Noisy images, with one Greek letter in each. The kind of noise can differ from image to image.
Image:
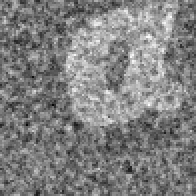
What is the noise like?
blotchy
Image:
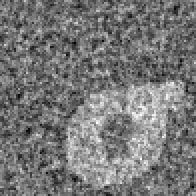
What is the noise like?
blotchy
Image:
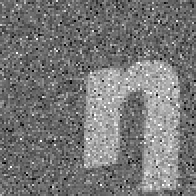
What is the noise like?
heavy tails
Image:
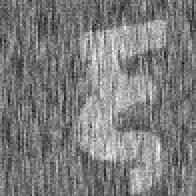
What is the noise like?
streaked along the columns
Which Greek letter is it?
xi
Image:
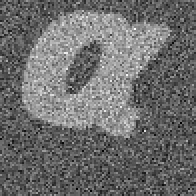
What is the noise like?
independent entries
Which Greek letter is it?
alpha
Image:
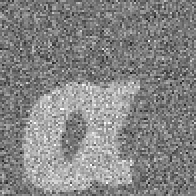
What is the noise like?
low rank plus noise
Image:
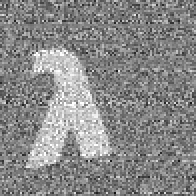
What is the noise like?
rows of uneven size
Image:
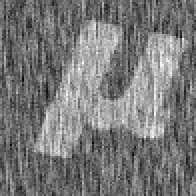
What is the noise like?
streaked along the columns
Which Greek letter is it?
mu
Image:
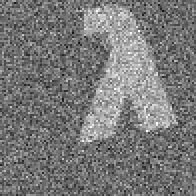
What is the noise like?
independent entries
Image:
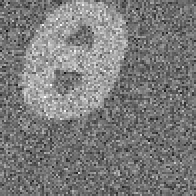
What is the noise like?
independent entries
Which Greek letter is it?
theta
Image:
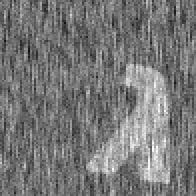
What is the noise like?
streaked along the columns
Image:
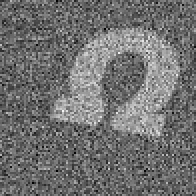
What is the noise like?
low rank plus noise
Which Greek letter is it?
omega
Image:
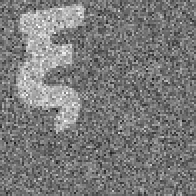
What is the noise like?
independent entries
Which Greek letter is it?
xi
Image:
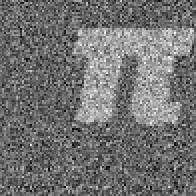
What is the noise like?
low rank plus noise
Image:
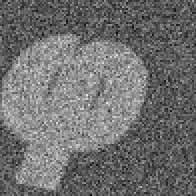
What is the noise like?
independent entries
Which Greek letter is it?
phi
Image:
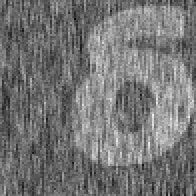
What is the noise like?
streaked along the columns
